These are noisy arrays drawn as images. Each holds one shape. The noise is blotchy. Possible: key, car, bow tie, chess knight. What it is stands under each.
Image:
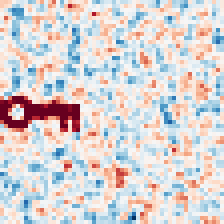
key
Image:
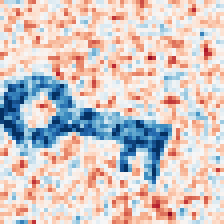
key
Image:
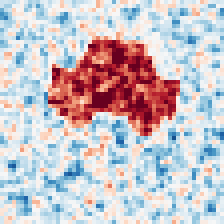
car
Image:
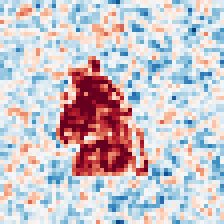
chess knight
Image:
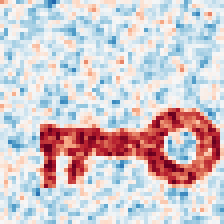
key
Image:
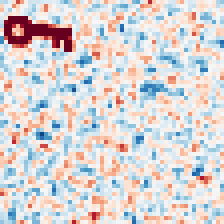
key
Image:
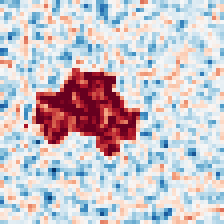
car
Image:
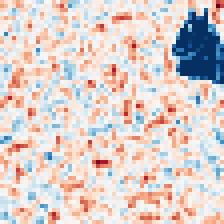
chess knight
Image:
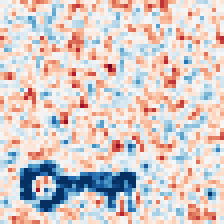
key
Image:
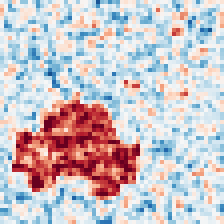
car
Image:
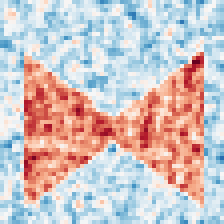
bow tie
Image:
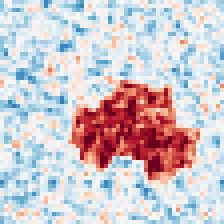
car
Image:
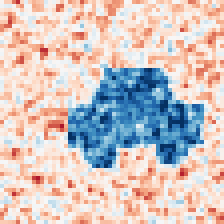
car
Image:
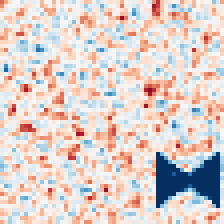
bow tie
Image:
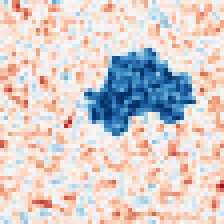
car
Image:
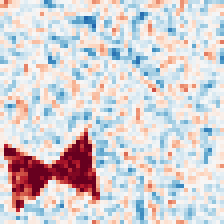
bow tie
